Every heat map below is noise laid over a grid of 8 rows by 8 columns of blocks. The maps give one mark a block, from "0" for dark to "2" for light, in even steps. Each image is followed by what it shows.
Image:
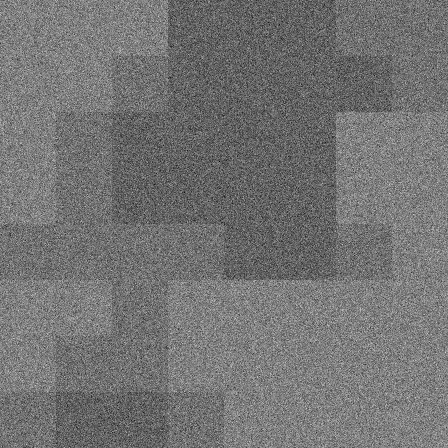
22200011
22100001
21000022
21000022
11110012
22122222
21122222
10012222
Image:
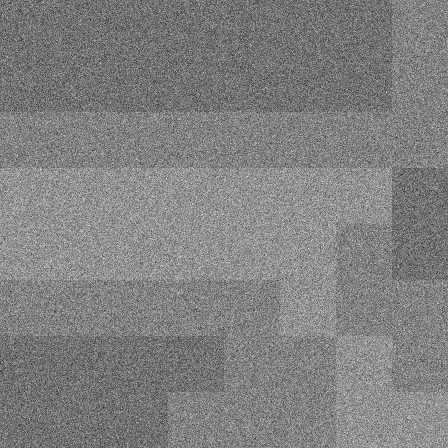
00000001
00000001
11111111
22222220
22222210
11111211
00001121
00011122
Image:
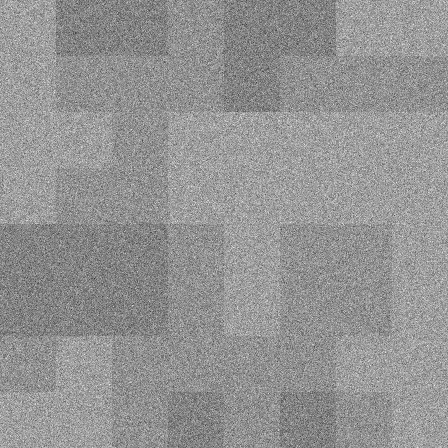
20010022
21110111
22122222
21122222
00012112
00012112
12111122
22101012
